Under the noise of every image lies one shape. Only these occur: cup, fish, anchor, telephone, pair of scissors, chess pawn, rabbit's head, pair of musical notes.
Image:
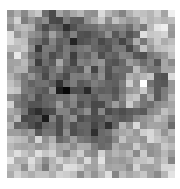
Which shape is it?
cup
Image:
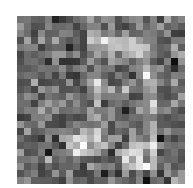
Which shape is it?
pair of musical notes
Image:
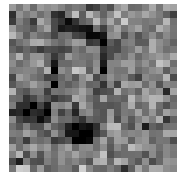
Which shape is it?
pair of musical notes
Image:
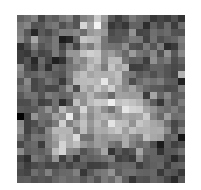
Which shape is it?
chess pawn
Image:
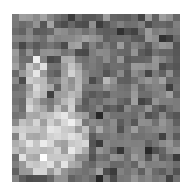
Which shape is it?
rabbit's head
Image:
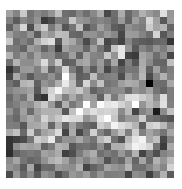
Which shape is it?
pair of scissors
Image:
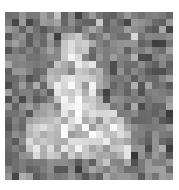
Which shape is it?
chess pawn
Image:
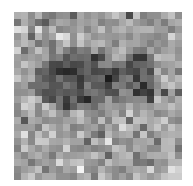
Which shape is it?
fish
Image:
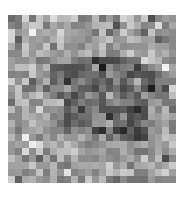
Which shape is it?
telephone
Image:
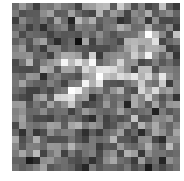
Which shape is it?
pair of scissors
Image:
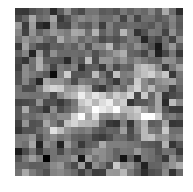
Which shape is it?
pair of scissors
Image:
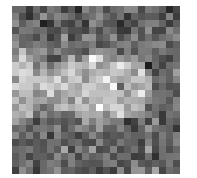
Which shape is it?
fish
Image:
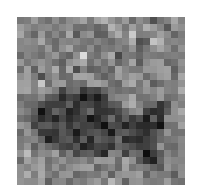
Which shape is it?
fish
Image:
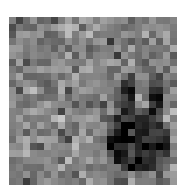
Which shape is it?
rabbit's head
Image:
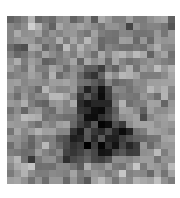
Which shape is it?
chess pawn
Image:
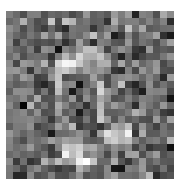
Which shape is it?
pair of musical notes
